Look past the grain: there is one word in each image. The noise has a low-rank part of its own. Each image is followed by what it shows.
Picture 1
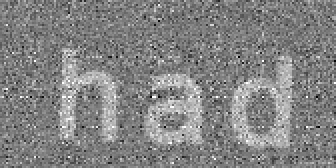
had
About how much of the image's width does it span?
two thirds
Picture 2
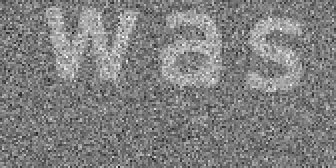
was
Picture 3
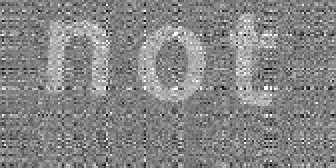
not
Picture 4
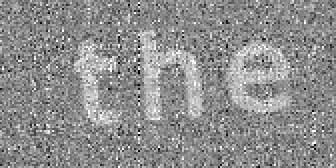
the
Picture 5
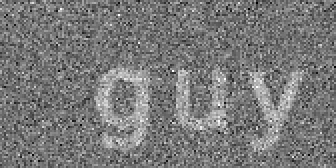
guy
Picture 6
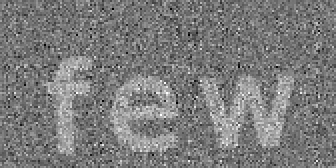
few
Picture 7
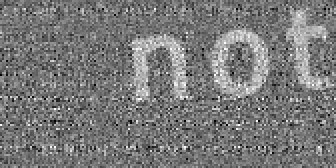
not
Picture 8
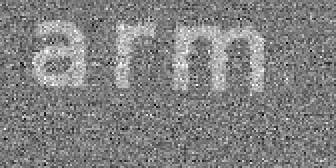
arm
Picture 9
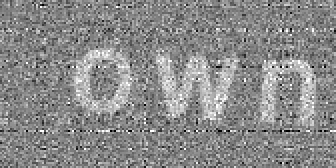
own
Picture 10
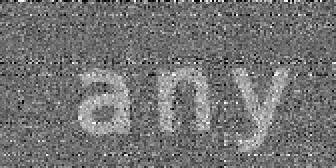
any
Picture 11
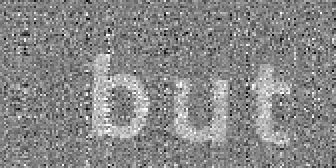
but
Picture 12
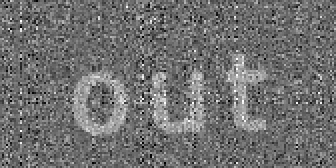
out
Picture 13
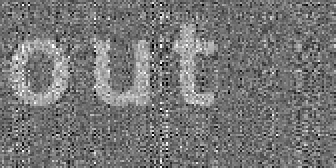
out
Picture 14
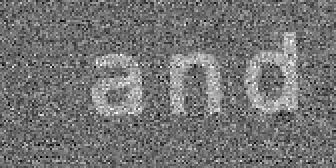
and
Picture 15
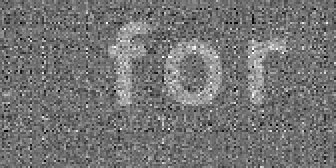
for
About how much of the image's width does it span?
half
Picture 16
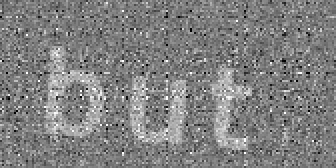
but
